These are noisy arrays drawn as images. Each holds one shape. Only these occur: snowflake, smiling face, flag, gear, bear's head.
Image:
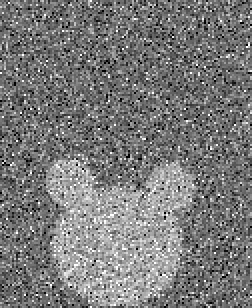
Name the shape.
bear's head
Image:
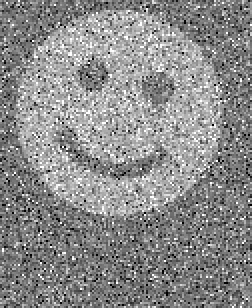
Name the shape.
smiling face
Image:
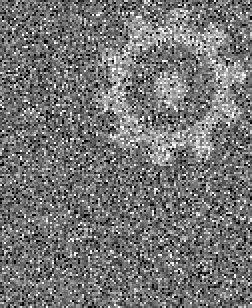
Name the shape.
gear
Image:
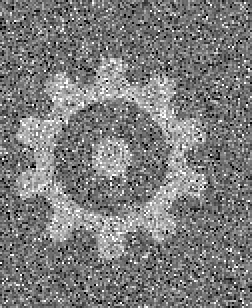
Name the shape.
gear
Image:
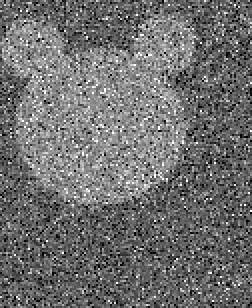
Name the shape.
bear's head
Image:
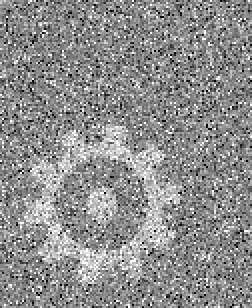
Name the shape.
gear
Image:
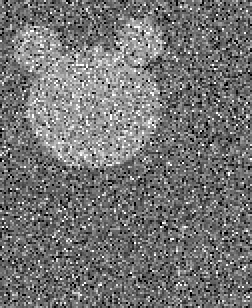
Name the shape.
bear's head
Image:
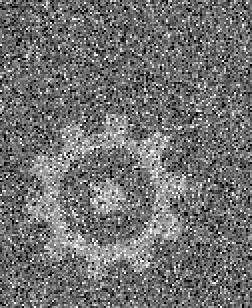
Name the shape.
gear
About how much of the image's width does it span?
two thirds
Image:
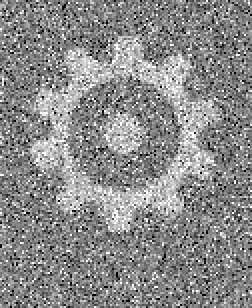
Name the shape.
gear
